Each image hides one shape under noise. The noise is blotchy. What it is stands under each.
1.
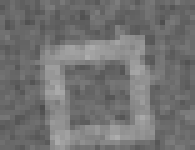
square frame
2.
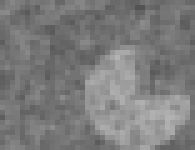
disc with a wedge cut out
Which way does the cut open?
up and right
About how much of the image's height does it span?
two thirds
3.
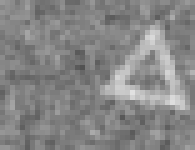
triangle frame
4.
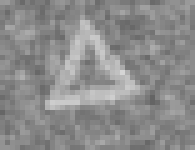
triangle frame
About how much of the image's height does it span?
two thirds
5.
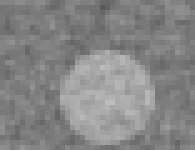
disc
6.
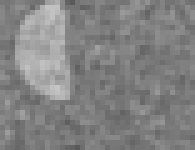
half disc
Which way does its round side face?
left
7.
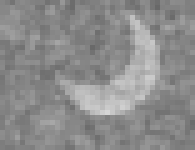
crescent
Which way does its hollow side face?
up and left
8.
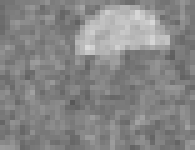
half disc
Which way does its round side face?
up
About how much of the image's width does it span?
half
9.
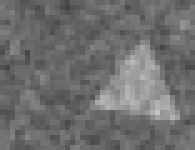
triangle
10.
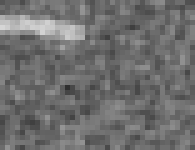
bar
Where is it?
top left
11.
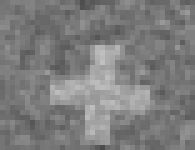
cross
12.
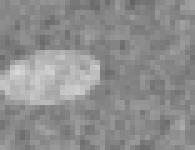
ellipse
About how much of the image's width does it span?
half
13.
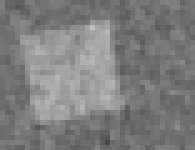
square
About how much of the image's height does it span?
two thirds
